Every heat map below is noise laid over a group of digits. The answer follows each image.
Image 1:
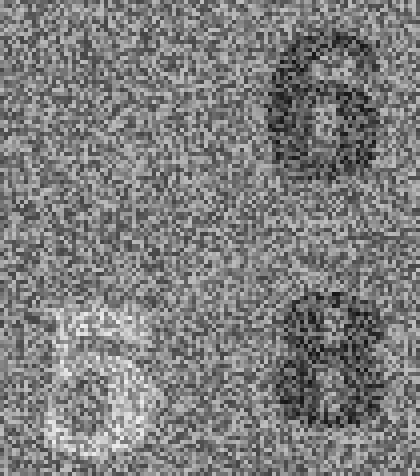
top right: dark 6; bottom left: light 5; bottom right: dark 8
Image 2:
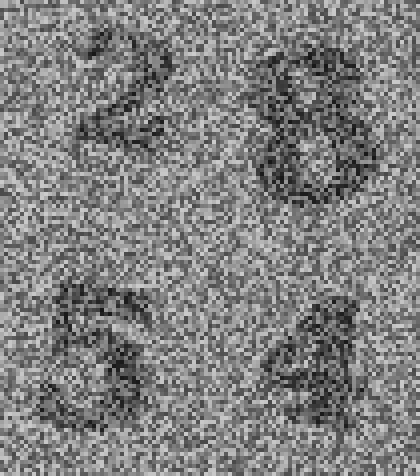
top left: dark 2; top right: dark 8; bottom left: dark 5; bottom right: dark 4
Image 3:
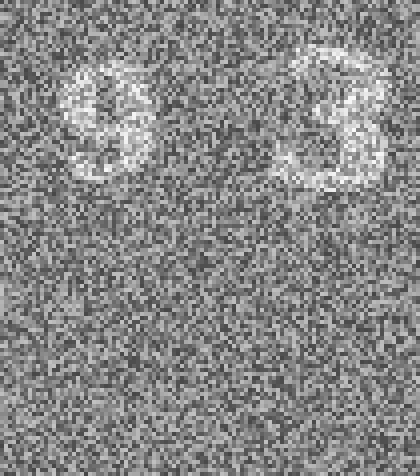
top left: light 9; top right: light 3
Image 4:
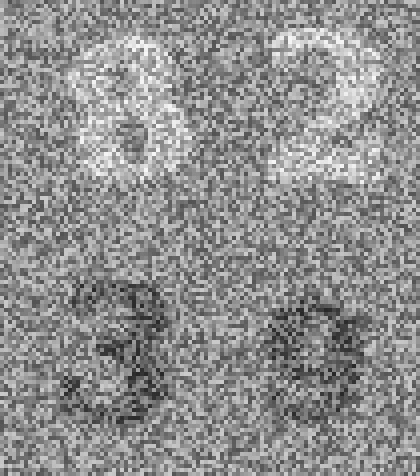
top left: light 8; top right: light 2; bottom left: dark 3; bottom right: dark 9
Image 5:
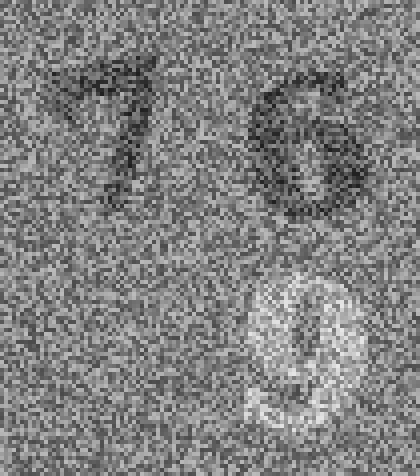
top left: dark 7; top right: dark 6; bottom right: light 9
